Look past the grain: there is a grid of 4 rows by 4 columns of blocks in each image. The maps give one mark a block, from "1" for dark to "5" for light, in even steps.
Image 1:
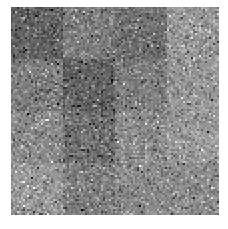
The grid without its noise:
1 3 2 5
3 1 3 5
4 2 4 5
5 3 4 4
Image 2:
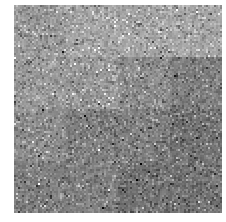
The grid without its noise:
4 5 5 5
4 4 3 2
3 2 2 1
2 2 1 1
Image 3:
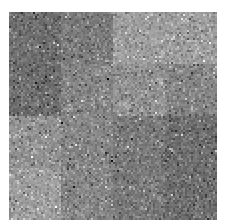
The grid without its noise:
1 2 5 5
1 3 4 3
4 3 2 1
5 3 2 1
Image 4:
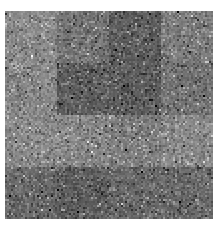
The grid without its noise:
5 3 1 4
5 1 1 3
5 5 4 5
2 1 2 2
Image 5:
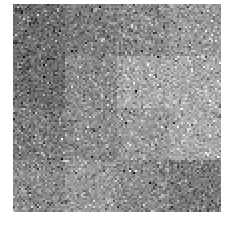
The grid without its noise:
1 2 3 4
1 3 5 5
2 3 4 5
3 4 3 2
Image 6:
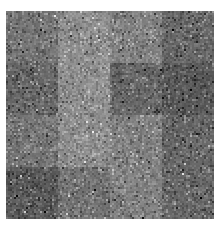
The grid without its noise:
3 5 4 2
2 5 2 1
3 5 4 2
1 3 4 2
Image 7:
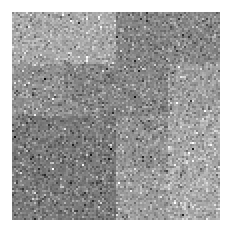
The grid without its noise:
5 5 2 2
3 2 2 4
1 1 3 5
1 1 4 5
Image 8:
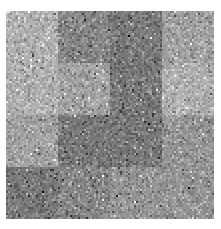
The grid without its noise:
5 2 1 4
5 4 1 5
4 1 1 3
1 2 3 3
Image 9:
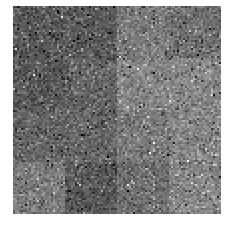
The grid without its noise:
1 1 4 3
1 2 5 5
2 2 4 5
4 1 3 5
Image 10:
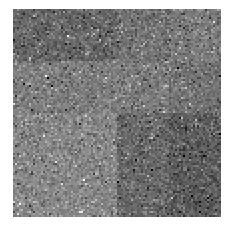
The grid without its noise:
2 2 3 4
4 4 4 3
5 5 2 1
5 5 2 1
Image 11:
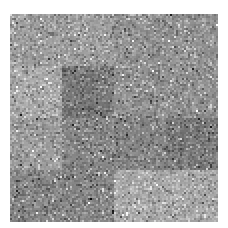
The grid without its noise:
4 4 3 3
5 1 3 3
4 2 2 1
2 2 5 5
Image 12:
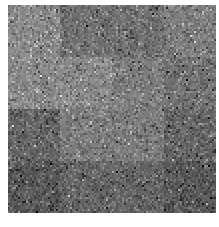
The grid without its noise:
5 3 3 4
5 5 4 3
2 4 4 2
1 2 2 1
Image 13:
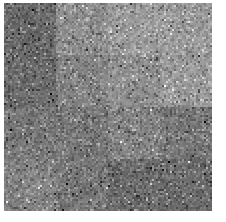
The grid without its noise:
1 4 5 5
1 3 4 5
2 2 3 2
3 2 1 1
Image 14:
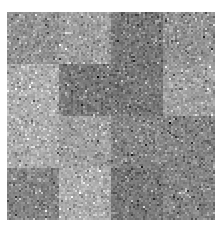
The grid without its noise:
3 4 1 3
5 1 1 4
5 4 2 2
2 5 1 2
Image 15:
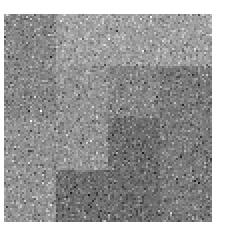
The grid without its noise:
3 5 5 5
3 4 3 2
4 4 1 2
4 1 1 2
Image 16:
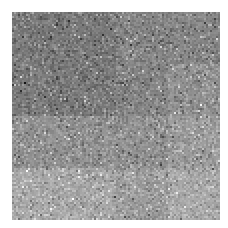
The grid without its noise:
1 1 2 2
1 1 2 3
3 3 3 4
5 5 4 5
